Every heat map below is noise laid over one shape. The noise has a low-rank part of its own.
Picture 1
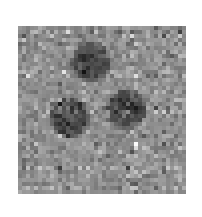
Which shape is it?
three dots
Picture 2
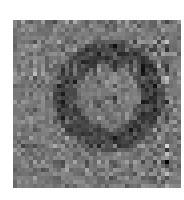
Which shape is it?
ring
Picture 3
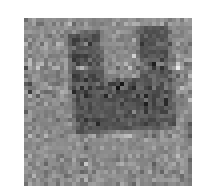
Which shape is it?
square with a notch
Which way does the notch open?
up
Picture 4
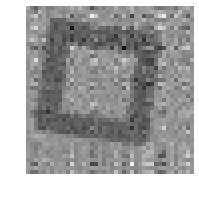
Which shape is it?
square frame
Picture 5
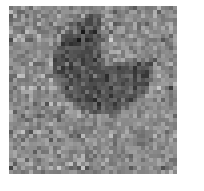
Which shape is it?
disc with a wedge cut out
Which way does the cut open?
up and right
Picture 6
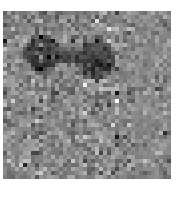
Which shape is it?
dumbbell
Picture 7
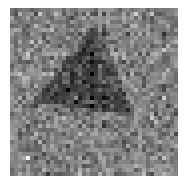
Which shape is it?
triangle
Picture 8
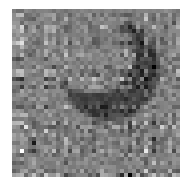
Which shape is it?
crescent
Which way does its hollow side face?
up and left
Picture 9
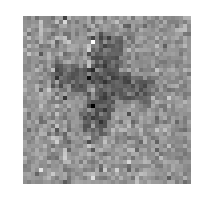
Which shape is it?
cross
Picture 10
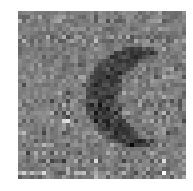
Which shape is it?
crescent
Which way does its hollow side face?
right
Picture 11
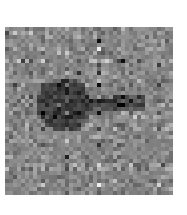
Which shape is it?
lollipop
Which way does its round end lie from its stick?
left
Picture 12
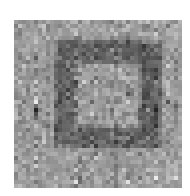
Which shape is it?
square frame
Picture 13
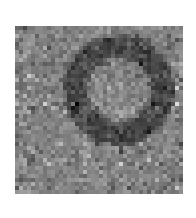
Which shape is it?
ring
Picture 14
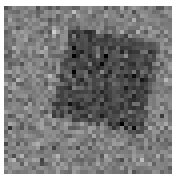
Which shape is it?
square
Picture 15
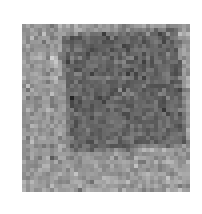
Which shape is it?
square
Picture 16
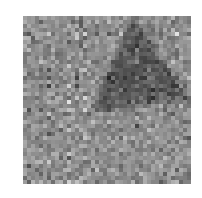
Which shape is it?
triangle
